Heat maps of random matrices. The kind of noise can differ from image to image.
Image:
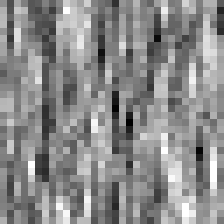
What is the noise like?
streaked along the columns
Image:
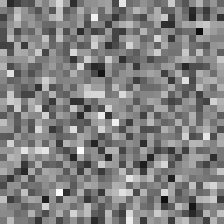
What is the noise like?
independent entries
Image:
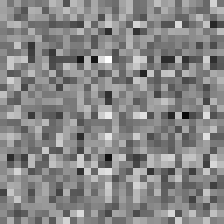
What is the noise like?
low rank plus noise
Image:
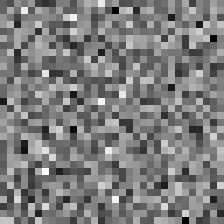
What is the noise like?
low rank plus noise
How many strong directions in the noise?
five to eight
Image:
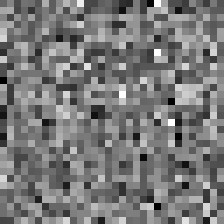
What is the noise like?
low rank plus noise
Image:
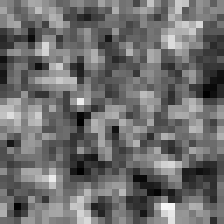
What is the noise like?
blotchy
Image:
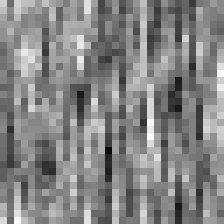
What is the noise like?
streaked along the columns
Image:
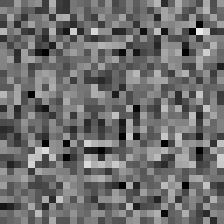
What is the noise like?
low rank plus noise
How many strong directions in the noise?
three or four
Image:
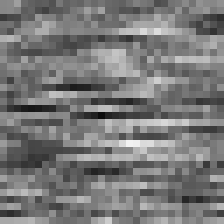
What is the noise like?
streaked along the rows
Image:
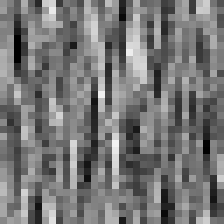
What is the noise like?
streaked along the columns
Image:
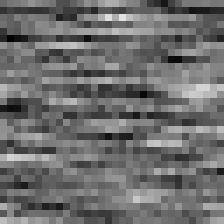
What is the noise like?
streaked along the rows
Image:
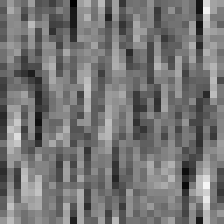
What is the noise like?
streaked along the columns
